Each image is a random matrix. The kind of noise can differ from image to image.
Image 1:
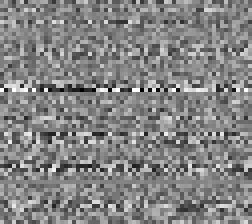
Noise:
rows of uneven size
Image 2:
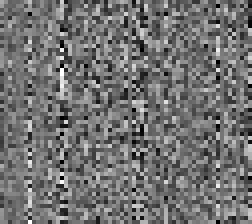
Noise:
columns of uneven size
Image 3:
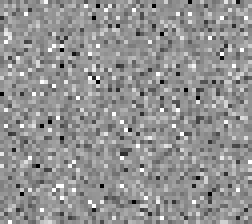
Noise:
heavy tails
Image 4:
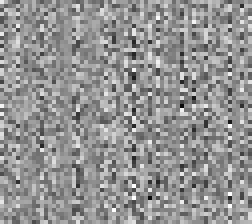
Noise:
columns of uneven size
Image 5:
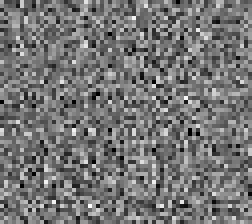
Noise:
low rank plus noise
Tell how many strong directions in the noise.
five to eight
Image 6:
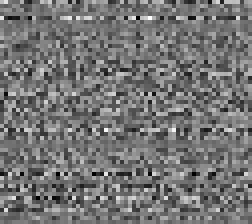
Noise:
rows of uneven size
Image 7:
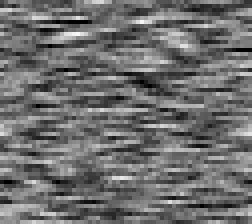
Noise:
streaked along the rows
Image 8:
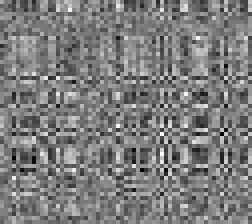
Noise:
low rank plus noise
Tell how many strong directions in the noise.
one
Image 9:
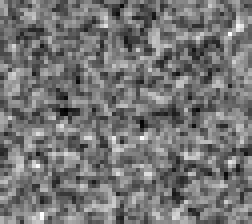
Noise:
blotchy
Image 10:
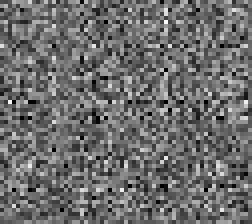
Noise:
low rank plus noise
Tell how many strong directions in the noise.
five to eight
